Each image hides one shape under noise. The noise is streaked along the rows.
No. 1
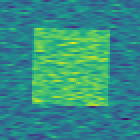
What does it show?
light square
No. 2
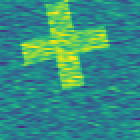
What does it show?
light cross
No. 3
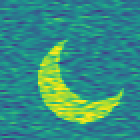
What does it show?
light crescent
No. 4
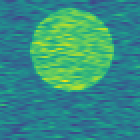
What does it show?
light disc
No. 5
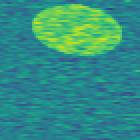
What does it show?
light ellipse
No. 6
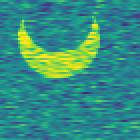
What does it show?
light crescent
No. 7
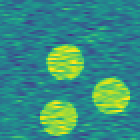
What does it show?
light three dots
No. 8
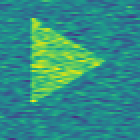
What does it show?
light triangle
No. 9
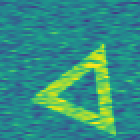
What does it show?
light triangle frame
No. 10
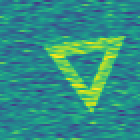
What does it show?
light triangle frame
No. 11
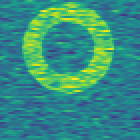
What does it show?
light ring
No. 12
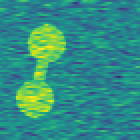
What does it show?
light dumbbell
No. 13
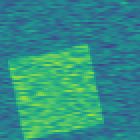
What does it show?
light square
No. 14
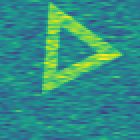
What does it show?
light triangle frame
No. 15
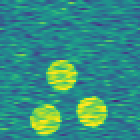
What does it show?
light three dots
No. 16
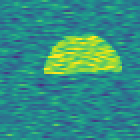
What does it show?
light half disc
